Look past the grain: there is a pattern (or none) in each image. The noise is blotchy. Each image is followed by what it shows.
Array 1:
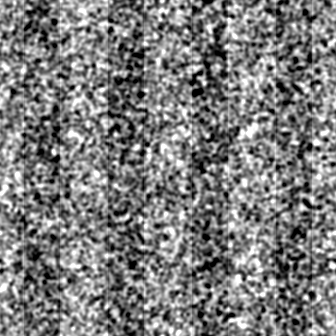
vertical stripes
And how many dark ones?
4
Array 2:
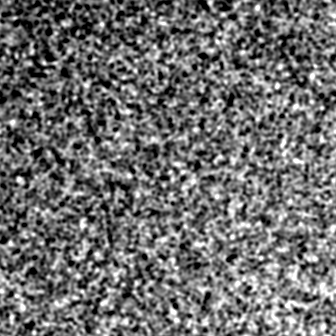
a smooth slope
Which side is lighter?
bottom right
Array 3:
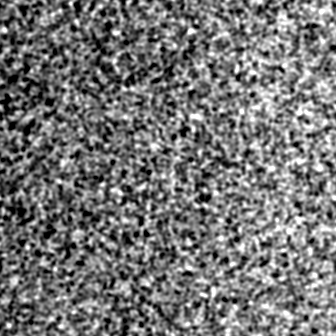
a smooth slope
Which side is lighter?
right
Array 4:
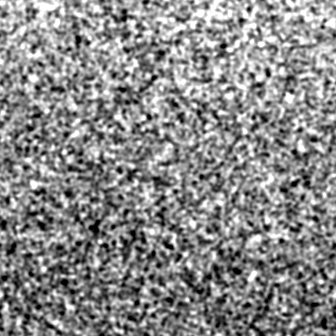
a smooth slope
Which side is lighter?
top
